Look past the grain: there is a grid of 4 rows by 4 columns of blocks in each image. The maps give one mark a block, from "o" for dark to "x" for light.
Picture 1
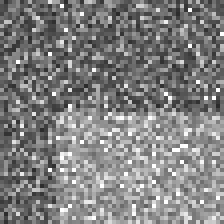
o o o o
o o o o
o x x x
o x x x
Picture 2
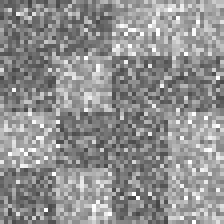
o o x x
o x o o
x o o x
o x o x
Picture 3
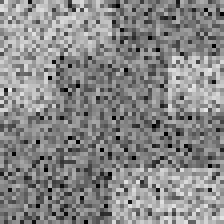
x x o o
x o o x
o o o o
o o x x
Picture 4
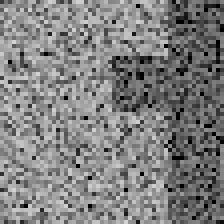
x x x o
x x o o
x x x o
x x x o
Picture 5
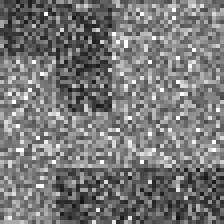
o o x x
x o x x
x x x x
x o o o
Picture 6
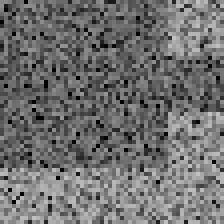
o o o x
o o o o
o o o x
x x x x
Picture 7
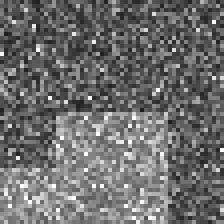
o o o o
o o o o
o x x o
x x x o
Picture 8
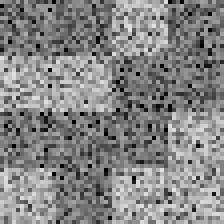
o o x o
x x o o
o o o x
x o x x
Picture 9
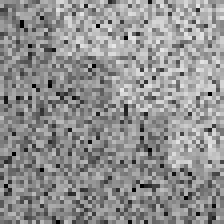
o x x x
o o x x
o o o x
o o o o
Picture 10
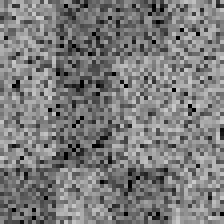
x o o x
x o x x
x o x x
o x o x
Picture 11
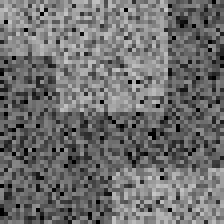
x x x o
o x x o
o o o o
o o x x
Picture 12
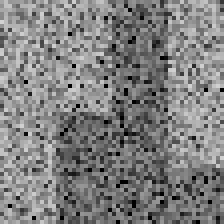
x x o x
x x o x
x o o x
x o o o
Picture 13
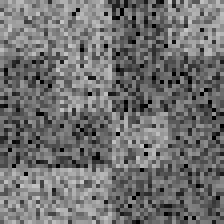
x x o x
o x o o
o o x o
x x o o
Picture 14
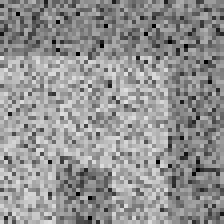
o o o o
x x x o
x x x o
x o x o
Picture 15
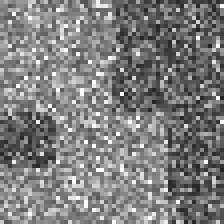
x x o o
x x o o
o x x o
x x x o
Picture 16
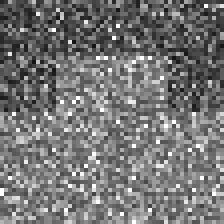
o o o o
o x x o
x x x x
x x x x
